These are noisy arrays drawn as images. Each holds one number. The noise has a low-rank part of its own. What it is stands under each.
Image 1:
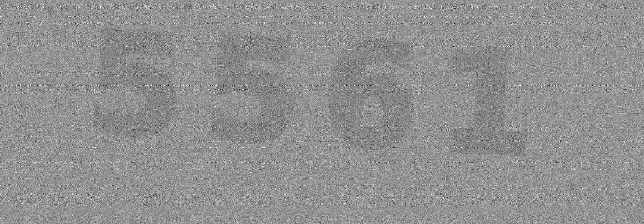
5561
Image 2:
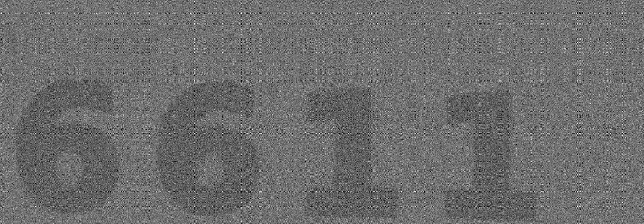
6611
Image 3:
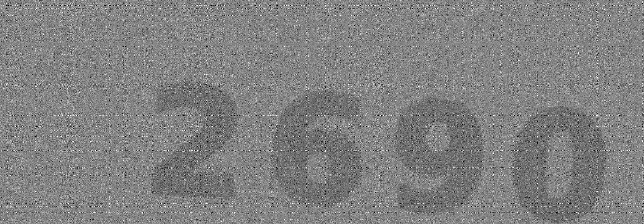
2690
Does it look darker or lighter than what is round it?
darker
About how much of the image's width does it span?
two thirds
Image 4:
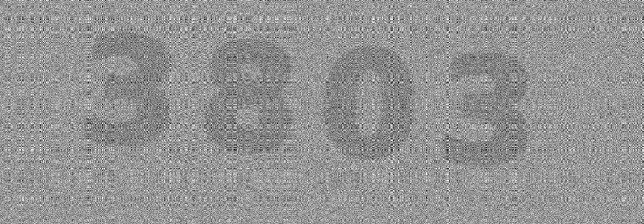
3803
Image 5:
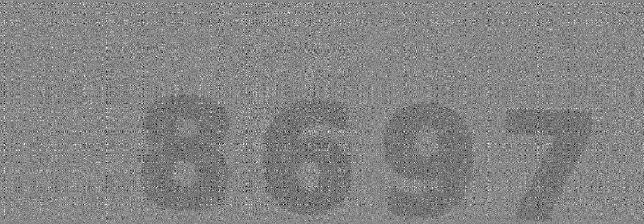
8697
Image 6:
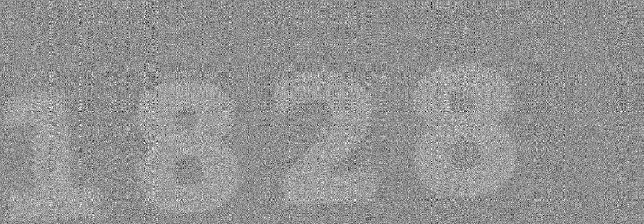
1828
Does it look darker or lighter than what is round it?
lighter
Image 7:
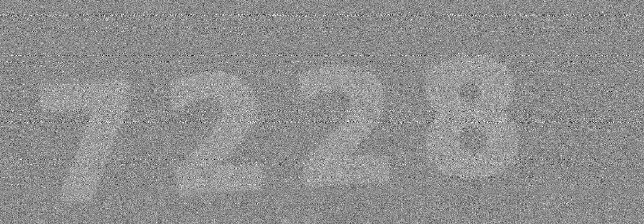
7228
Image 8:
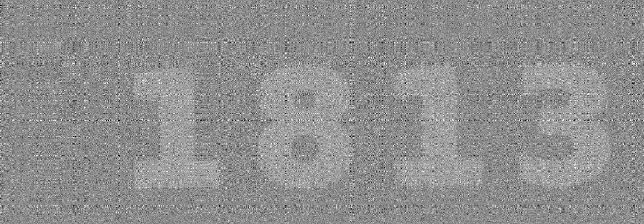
1813
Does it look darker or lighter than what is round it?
lighter
